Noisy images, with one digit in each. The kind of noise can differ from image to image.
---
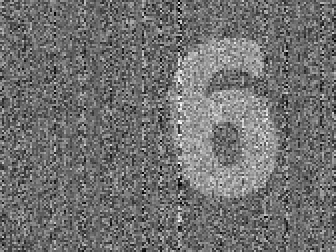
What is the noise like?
columns of uneven size
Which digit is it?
6
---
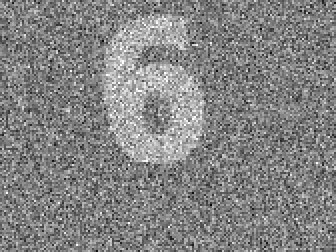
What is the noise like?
independent entries
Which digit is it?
6
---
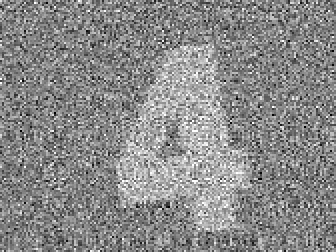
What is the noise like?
low rank plus noise
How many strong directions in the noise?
three or four
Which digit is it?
4
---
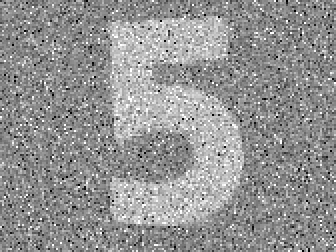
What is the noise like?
heavy tails
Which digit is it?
5
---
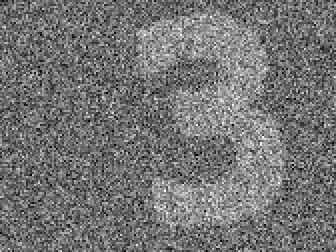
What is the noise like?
independent entries
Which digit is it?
3
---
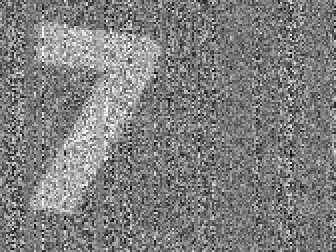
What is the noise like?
columns of uneven size
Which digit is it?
7
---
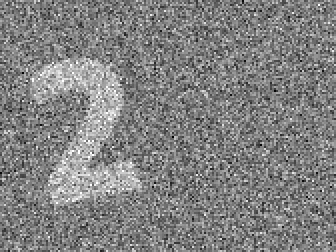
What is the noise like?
independent entries
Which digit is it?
2
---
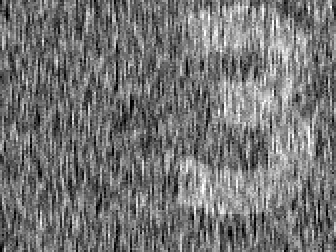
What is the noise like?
streaked along the columns
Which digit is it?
3
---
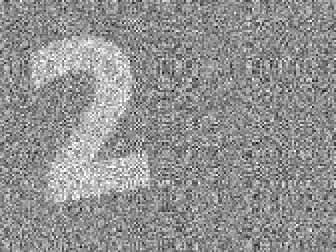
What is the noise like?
low rank plus noise
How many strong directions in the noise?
one
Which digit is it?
2
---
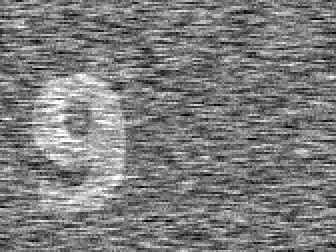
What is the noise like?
streaked along the rows
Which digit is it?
9
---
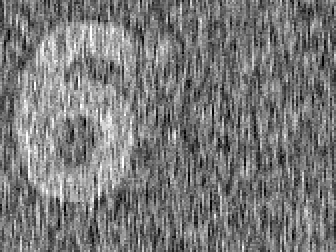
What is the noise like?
streaked along the columns
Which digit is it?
6
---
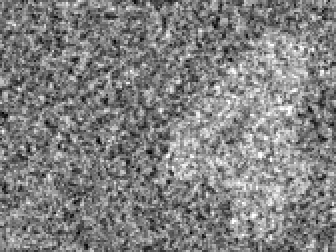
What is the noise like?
blotchy
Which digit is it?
4
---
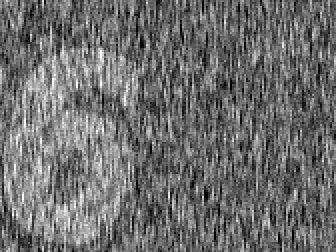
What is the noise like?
streaked along the columns
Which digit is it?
6
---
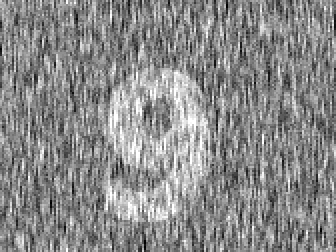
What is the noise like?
streaked along the columns
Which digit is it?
9
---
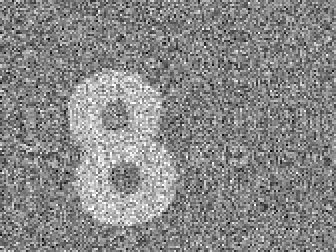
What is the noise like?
low rank plus noise
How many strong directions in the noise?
five to eight
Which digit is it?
8
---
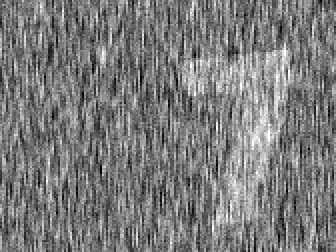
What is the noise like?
streaked along the columns
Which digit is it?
7
